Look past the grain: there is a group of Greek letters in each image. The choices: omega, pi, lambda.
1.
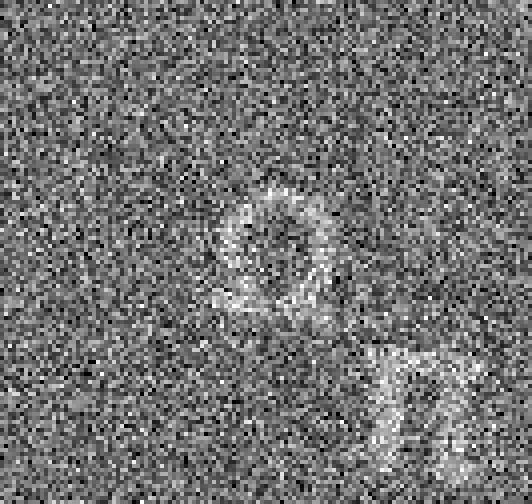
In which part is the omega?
centre
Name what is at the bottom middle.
nothing
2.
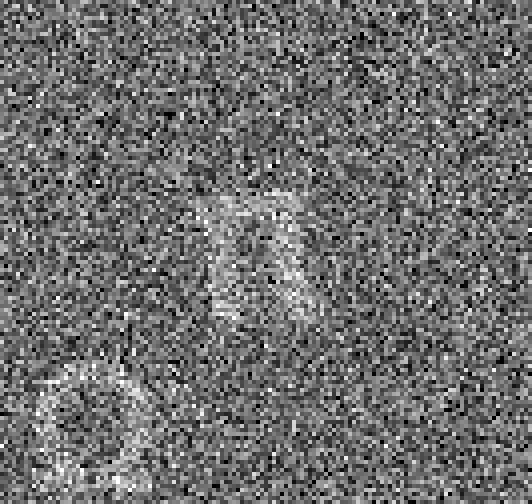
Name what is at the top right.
nothing
